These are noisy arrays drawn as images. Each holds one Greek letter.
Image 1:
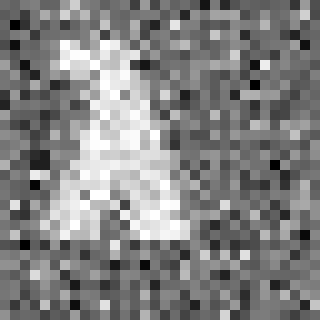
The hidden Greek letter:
lambda
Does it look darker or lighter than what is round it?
lighter
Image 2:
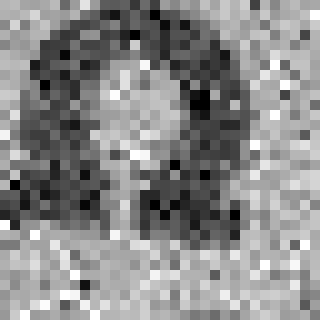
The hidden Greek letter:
omega
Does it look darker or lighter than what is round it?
darker
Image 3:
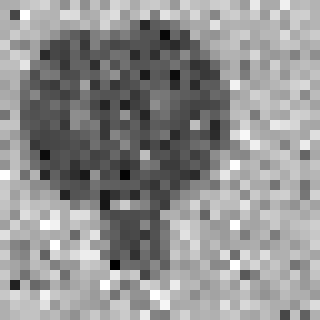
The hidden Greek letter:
phi
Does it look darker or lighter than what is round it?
darker
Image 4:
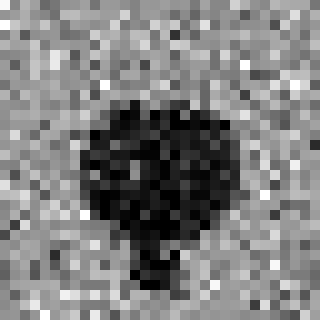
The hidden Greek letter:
phi
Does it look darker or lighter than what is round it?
darker
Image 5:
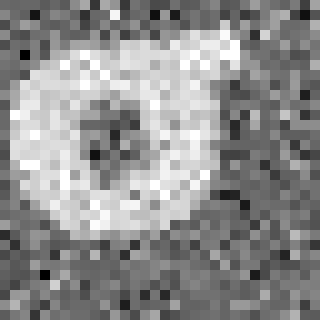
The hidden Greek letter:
sigma
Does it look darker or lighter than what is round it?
lighter
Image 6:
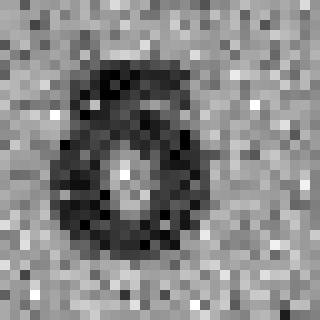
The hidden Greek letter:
delta
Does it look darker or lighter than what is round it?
darker
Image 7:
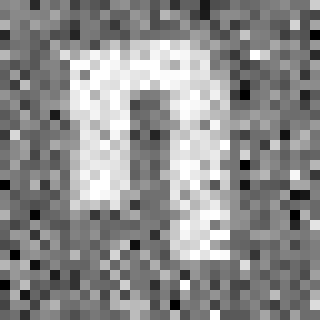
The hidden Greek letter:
eta
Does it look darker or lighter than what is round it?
lighter
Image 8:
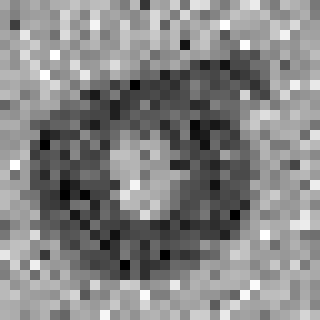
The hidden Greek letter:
sigma
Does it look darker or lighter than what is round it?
darker
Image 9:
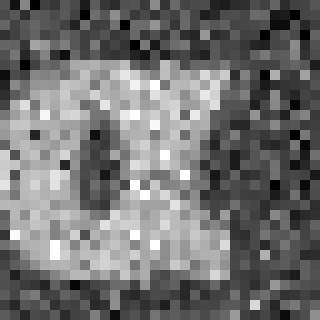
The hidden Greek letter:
alpha
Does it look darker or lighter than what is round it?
lighter
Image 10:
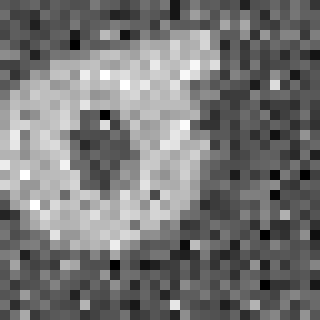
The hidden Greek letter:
sigma
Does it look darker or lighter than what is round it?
lighter
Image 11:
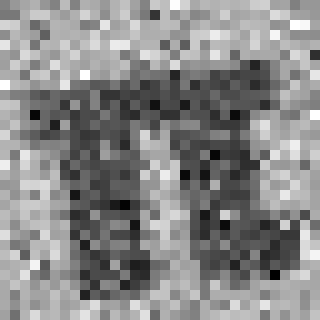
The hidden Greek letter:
pi
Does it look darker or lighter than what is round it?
darker
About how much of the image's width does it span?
nearly all
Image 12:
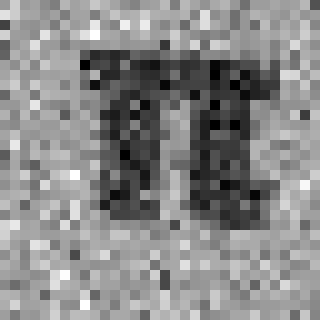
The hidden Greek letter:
pi
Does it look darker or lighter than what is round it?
darker
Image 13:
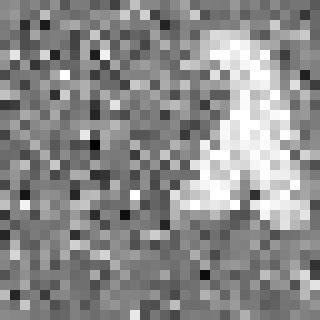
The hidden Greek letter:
lambda
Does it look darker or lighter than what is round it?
lighter
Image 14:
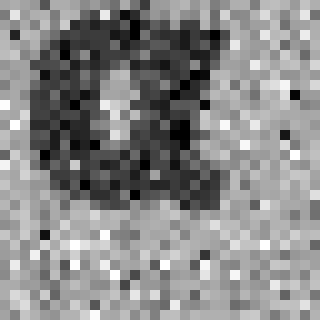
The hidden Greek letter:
alpha
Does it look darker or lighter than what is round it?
darker
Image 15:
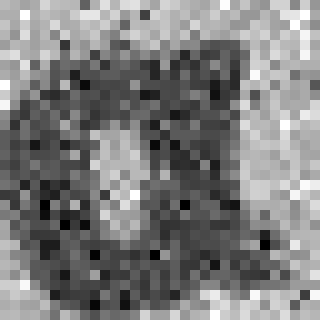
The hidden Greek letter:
alpha
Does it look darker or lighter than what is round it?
darker
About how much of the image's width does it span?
nearly all
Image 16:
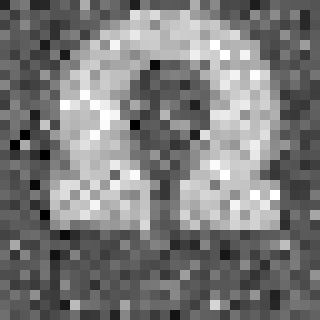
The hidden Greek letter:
omega
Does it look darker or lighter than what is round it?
lighter
